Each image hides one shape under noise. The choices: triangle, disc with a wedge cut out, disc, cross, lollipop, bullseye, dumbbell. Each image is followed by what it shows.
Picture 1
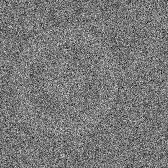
bullseye
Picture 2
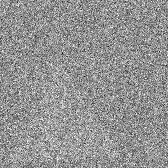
triangle
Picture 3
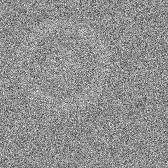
bullseye
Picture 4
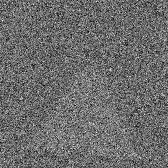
triangle
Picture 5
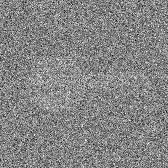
lollipop
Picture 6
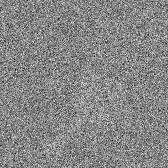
lollipop
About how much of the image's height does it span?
half
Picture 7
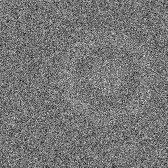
bullseye
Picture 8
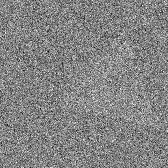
triangle
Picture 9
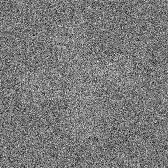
cross
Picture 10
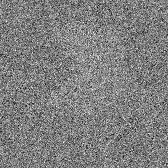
disc with a wedge cut out
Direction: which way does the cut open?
left
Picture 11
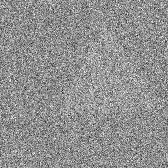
triangle
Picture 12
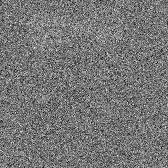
dumbbell
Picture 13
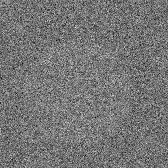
disc
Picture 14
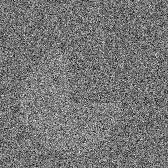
disc with a wedge cut out
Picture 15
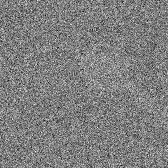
lollipop
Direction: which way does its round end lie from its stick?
up and left
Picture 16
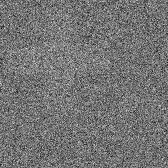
cross
